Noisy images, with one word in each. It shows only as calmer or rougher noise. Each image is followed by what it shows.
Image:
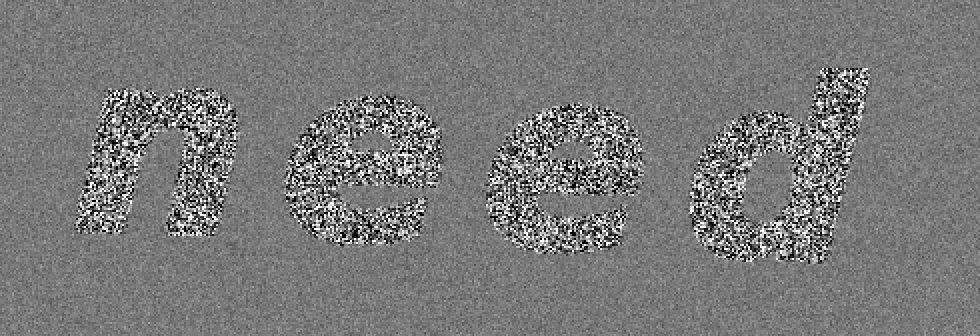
need
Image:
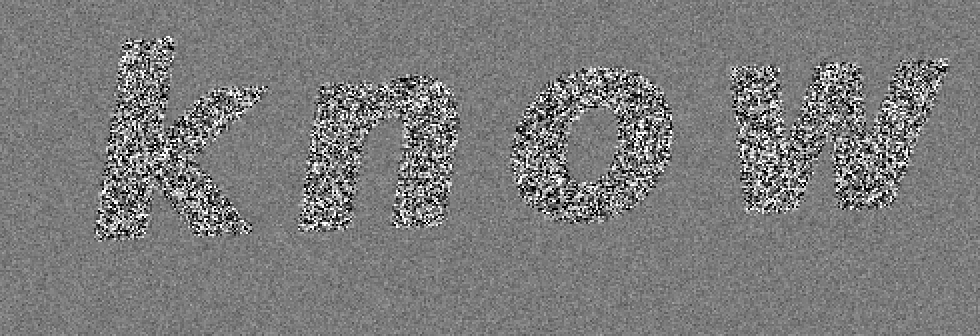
know
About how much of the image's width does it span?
nearly all
